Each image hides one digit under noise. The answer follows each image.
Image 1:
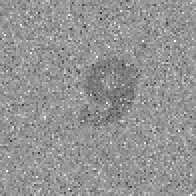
dark 9, centre
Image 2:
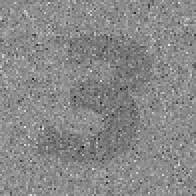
dark 3
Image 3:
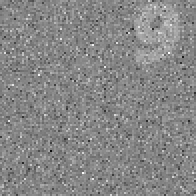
light 9, top right
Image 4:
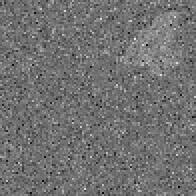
light 4, top right
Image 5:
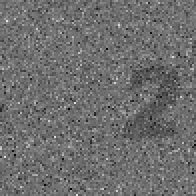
dark 2, middle right
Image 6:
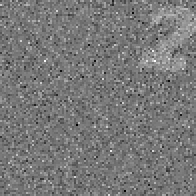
light 2, top right
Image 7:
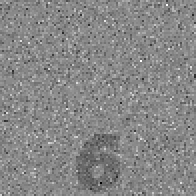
dark 6, bottom middle
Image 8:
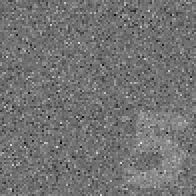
light 5, bottom right
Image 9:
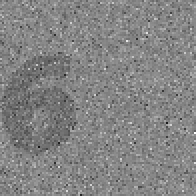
dark 6
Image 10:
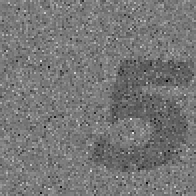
dark 5
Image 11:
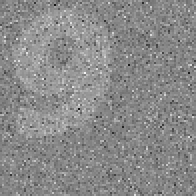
light 9
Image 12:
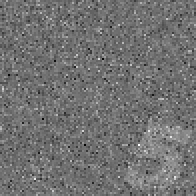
light 5, bottom right
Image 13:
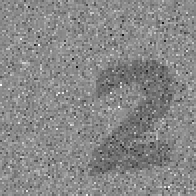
dark 2
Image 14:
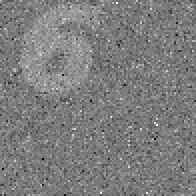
light 6
